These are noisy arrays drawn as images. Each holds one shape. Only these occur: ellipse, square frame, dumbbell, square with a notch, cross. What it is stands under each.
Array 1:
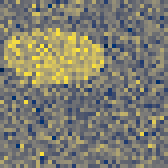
ellipse
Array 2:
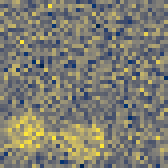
dumbbell
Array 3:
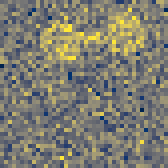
dumbbell
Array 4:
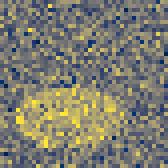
ellipse
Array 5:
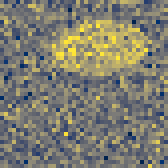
ellipse
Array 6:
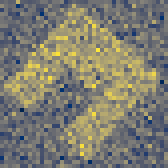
square with a notch
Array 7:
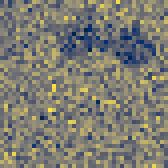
dumbbell
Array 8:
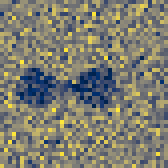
dumbbell
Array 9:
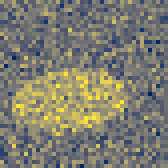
ellipse
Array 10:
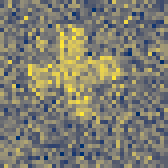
cross
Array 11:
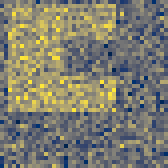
square with a notch
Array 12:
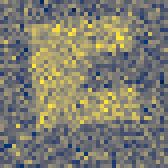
square with a notch
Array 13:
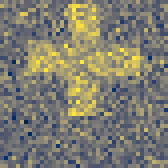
cross
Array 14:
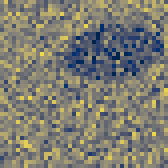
ellipse
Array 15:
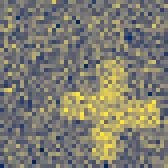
cross
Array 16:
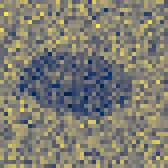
ellipse
